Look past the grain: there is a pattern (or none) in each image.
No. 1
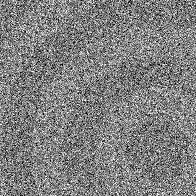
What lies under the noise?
rings round one point
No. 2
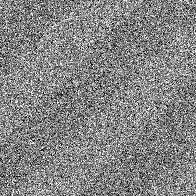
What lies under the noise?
diagonal stripes
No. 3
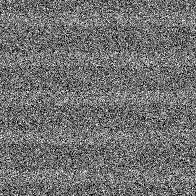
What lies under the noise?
horizontal stripes
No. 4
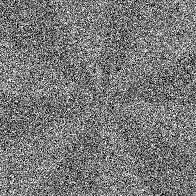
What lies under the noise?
spokes from one point
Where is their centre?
centre
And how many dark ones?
6
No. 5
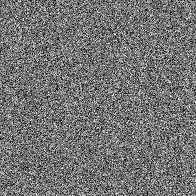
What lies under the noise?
only noise
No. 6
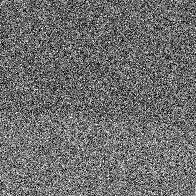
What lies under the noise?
a sharp edge
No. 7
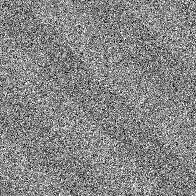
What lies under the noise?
diagonal stripes
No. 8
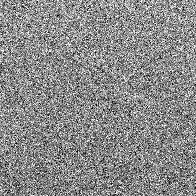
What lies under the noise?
a smooth slope
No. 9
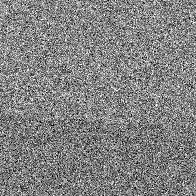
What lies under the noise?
a sharp edge
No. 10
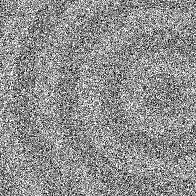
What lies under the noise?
rings round one point
